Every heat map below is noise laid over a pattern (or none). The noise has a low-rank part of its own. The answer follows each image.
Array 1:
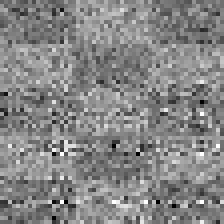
a checkerboard
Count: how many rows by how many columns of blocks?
5 by 3
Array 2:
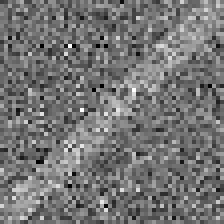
a diagonal band
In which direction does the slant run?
bottom left to top right
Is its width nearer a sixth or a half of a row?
a sixth
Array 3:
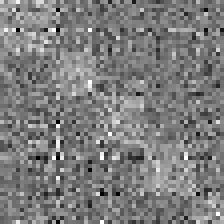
blocks along the diagonal
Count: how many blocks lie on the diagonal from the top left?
5
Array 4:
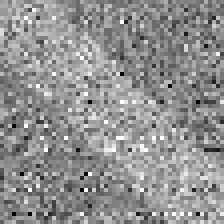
a diagonal band
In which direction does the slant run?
top left to bottom right
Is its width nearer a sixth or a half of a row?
a half
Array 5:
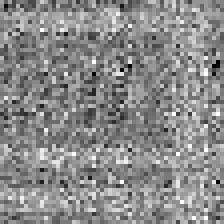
bands of rows crossing bands of columns
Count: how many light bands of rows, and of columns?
3 and 1
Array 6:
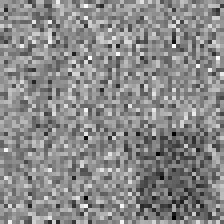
one block
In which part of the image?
bottom right
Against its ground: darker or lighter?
darker
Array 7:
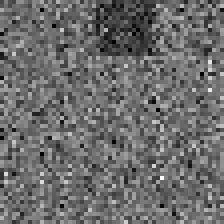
one block
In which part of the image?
top middle
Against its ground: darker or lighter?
darker
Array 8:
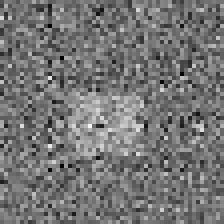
one block
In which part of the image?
centre
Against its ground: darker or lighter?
lighter
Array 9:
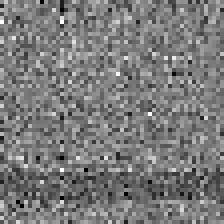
one band of rows
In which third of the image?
bottom
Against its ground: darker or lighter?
darker
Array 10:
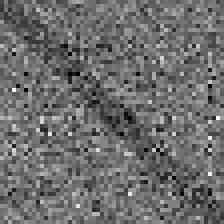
a diagonal band
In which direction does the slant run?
top left to bottom right
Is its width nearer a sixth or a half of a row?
a sixth
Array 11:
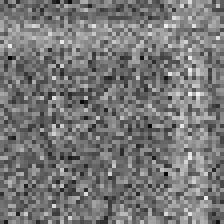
bands of rows crossing bands of columns
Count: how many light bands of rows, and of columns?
1 and 1
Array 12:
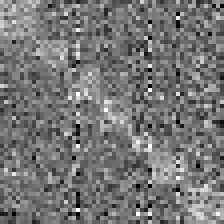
blocks along the diagonal
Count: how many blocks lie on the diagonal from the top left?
7
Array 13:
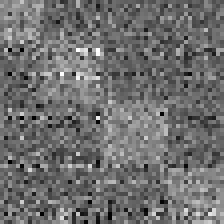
blocks along the diagonal
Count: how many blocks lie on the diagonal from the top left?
4
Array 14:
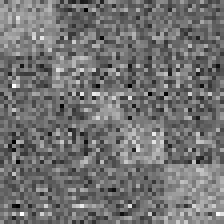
blocks along the diagonal
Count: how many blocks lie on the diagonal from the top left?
5
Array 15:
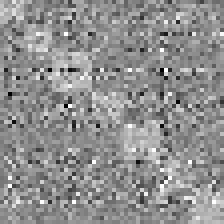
blocks along the diagonal
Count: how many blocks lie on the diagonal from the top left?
7
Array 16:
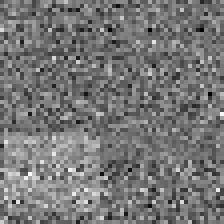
one block
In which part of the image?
bottom left
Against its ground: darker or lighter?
lighter
